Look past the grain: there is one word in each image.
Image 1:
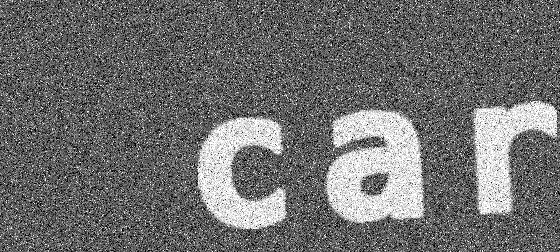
car
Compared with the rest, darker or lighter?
lighter
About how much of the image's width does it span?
two thirds
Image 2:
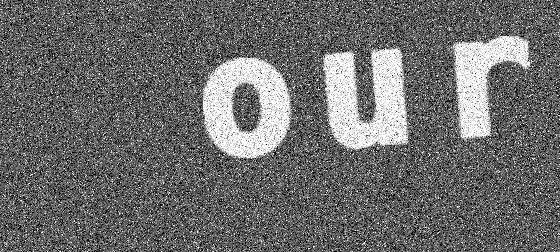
our
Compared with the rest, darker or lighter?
lighter
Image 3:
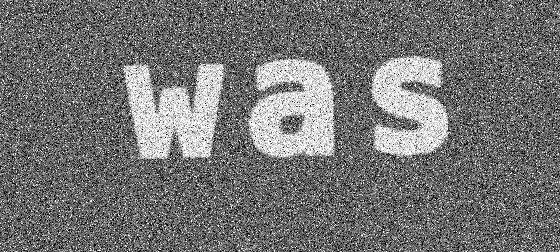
was
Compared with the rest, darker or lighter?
lighter
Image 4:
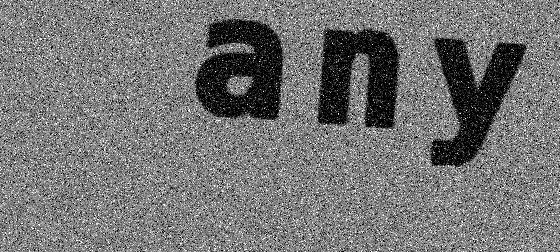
any
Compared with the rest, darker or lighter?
darker
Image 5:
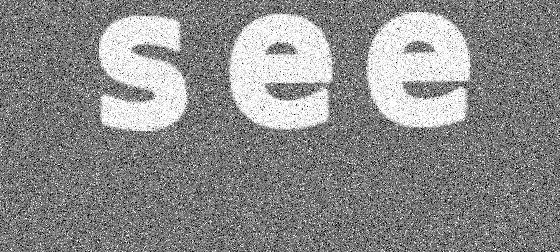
see
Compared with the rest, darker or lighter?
lighter
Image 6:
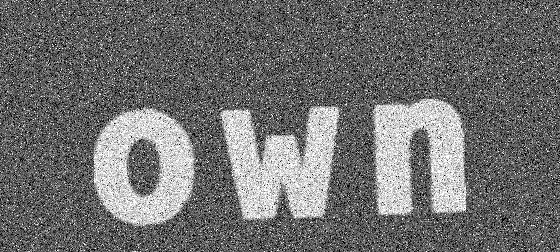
own
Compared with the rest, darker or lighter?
lighter
